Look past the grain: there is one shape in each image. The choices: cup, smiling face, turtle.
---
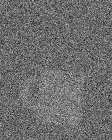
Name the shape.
cup
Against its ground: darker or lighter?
lighter
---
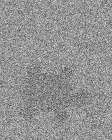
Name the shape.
turtle
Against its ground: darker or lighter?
darker
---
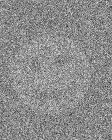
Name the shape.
smiling face
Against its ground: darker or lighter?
lighter
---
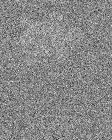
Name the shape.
turtle
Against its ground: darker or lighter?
lighter
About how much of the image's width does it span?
two thirds
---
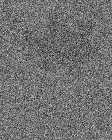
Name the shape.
turtle
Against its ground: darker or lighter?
darker
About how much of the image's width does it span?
two thirds
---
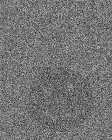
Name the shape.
smiling face
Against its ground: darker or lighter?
darker
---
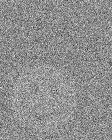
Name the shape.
smiling face
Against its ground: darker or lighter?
lighter
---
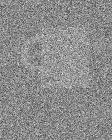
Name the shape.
cup
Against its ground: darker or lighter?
lighter
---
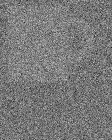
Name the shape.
cup
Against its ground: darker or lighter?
lighter
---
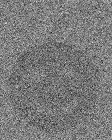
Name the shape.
smiling face
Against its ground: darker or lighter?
darker
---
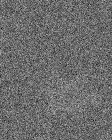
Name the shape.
turtle
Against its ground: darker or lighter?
lighter
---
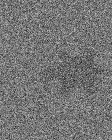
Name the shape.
turtle
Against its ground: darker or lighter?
darker
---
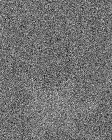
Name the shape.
turtle
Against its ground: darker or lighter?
lighter
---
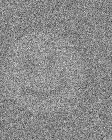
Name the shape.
smiling face
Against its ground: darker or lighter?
lighter
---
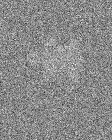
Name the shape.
turtle
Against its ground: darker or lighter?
lighter
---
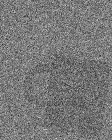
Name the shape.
cup
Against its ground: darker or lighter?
darker
